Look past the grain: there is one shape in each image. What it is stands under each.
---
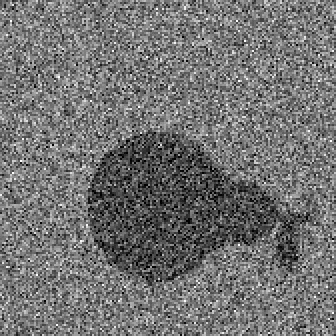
pear
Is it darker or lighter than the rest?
darker
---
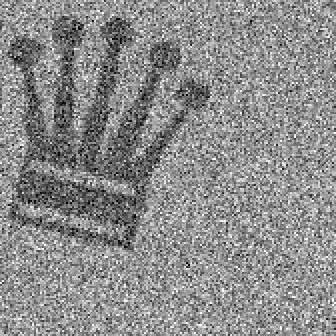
chess queen
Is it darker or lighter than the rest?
darker
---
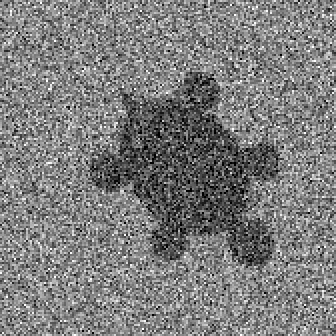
turtle
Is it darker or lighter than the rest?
darker
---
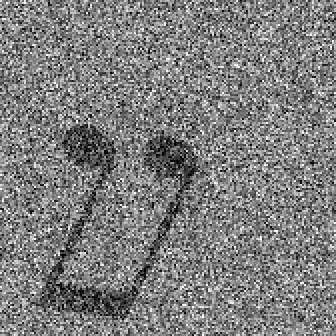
pair of musical notes
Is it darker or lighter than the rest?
darker
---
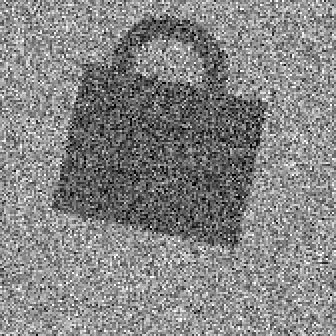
cup
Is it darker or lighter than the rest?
darker
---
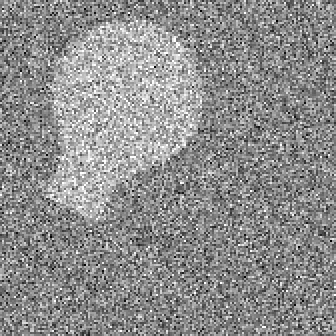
light bulb
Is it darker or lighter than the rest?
lighter
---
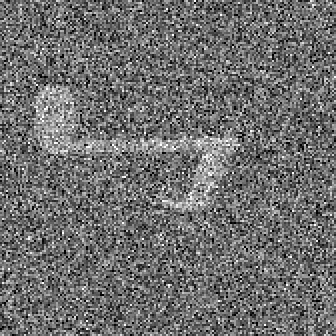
musical note
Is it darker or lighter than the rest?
lighter
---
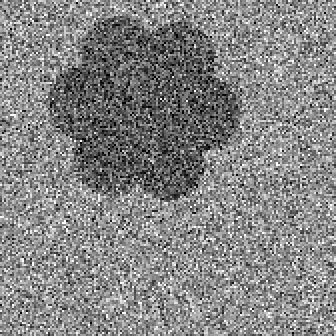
flower
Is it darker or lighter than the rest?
darker
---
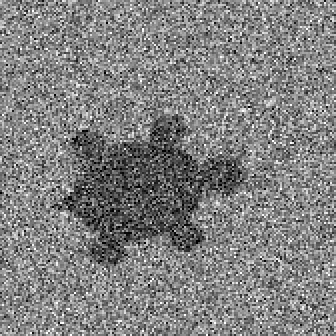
turtle
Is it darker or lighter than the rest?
darker
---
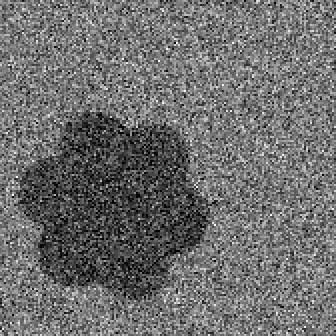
flower
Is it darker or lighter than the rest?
darker
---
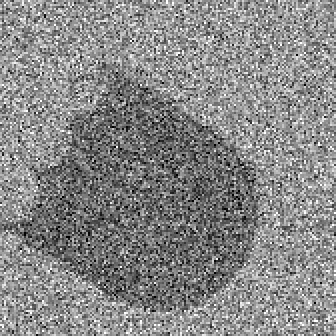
ghost
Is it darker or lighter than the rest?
darker
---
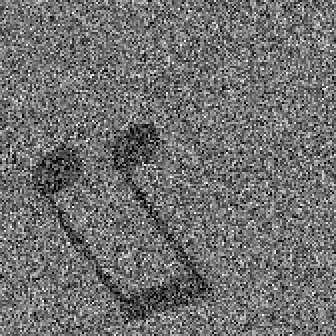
pair of musical notes
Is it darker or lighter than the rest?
darker
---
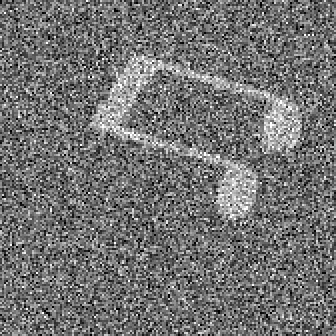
pair of musical notes
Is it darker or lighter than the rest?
lighter
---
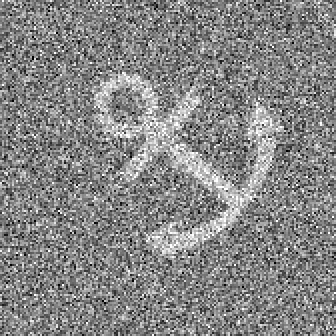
anchor
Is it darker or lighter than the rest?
lighter
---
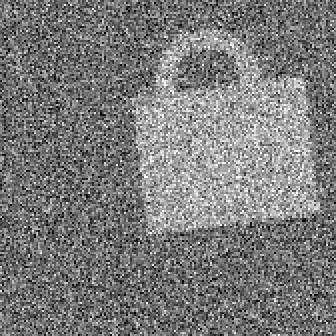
cup
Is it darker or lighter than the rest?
lighter
